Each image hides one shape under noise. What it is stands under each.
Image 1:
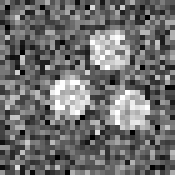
three dots
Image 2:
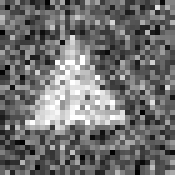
triangle
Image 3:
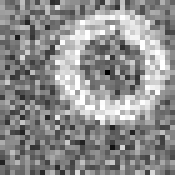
ring
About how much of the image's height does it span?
two thirds
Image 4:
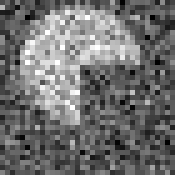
disc with a wedge cut out
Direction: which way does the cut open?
down and right
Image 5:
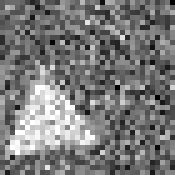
triangle
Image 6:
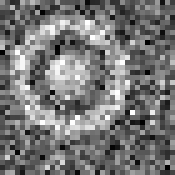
bullseye
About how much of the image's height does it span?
two thirds
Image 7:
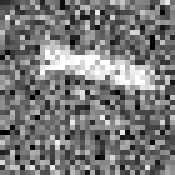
bar
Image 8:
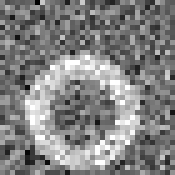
ring
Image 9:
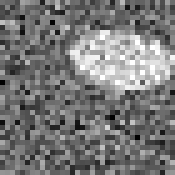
ellipse
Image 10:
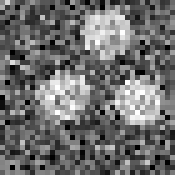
three dots
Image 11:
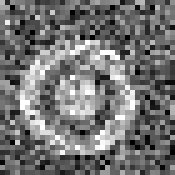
bullseye
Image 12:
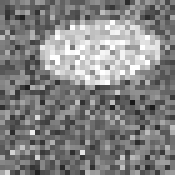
ellipse
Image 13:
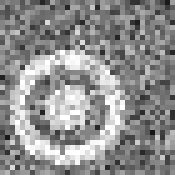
bullseye
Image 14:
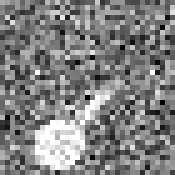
lollipop
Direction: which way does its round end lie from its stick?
down and left
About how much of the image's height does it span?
half
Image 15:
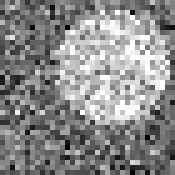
disc
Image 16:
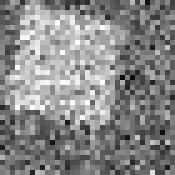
square
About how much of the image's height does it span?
two thirds
